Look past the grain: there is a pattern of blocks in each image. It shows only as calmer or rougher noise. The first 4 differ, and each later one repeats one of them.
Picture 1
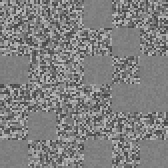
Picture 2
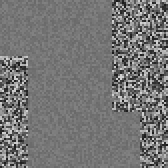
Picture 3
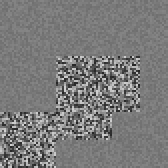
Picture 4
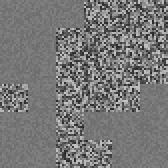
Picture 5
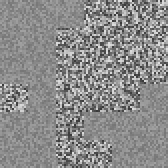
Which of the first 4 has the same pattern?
4
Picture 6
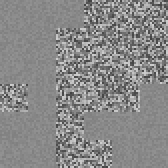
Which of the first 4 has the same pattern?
4
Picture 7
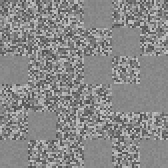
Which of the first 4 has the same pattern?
1
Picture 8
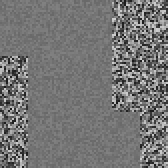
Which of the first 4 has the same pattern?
2
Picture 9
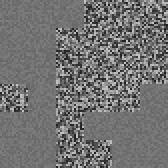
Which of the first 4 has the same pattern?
4
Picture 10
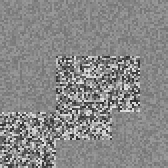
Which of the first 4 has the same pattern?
3
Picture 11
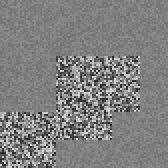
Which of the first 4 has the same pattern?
3
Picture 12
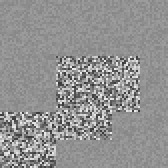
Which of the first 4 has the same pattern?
3
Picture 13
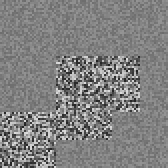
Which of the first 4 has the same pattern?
3
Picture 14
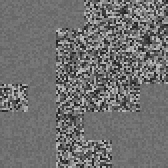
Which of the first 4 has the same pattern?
4
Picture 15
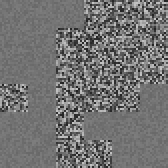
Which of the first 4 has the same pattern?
4
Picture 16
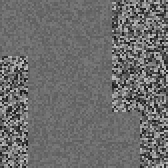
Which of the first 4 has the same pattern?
2
